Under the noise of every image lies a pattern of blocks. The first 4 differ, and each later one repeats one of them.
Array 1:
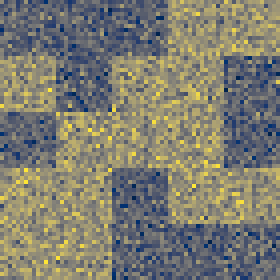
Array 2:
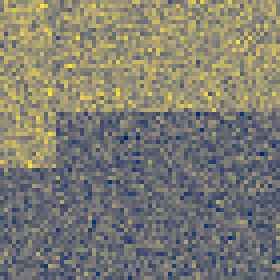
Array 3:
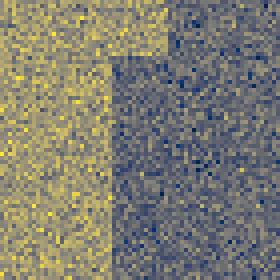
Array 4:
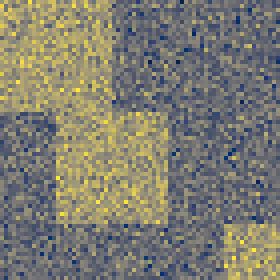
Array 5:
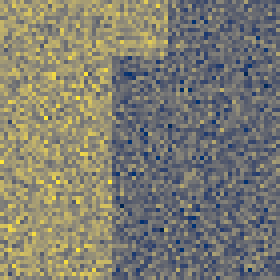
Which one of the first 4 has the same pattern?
3
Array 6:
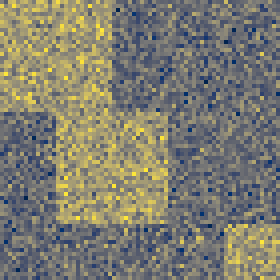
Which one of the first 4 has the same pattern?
4
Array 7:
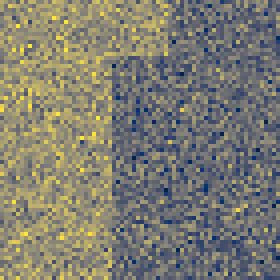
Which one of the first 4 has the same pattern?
3
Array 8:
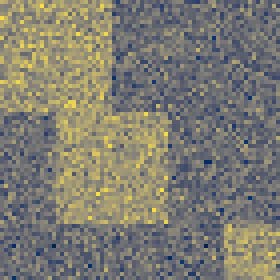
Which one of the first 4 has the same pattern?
4
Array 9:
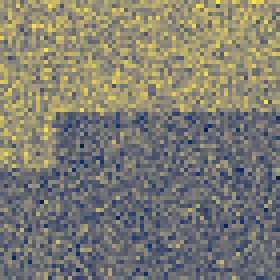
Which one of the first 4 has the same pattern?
2
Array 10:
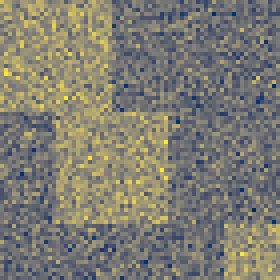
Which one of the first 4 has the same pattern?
4
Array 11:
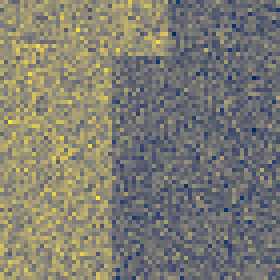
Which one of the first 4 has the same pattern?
3
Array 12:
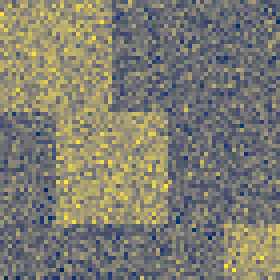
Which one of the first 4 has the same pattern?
4
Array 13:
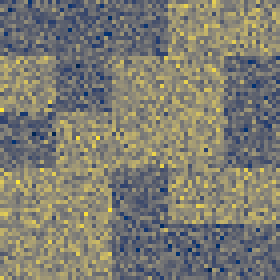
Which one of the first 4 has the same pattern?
1
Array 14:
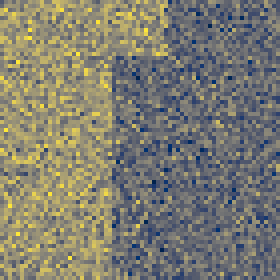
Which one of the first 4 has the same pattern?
3
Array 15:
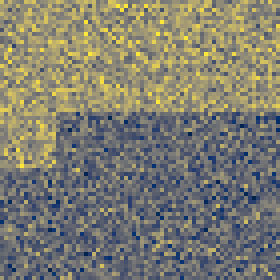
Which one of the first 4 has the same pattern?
2
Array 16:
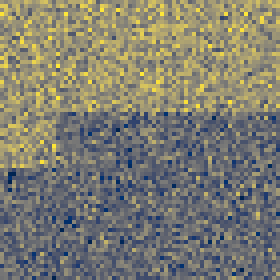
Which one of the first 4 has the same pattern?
2
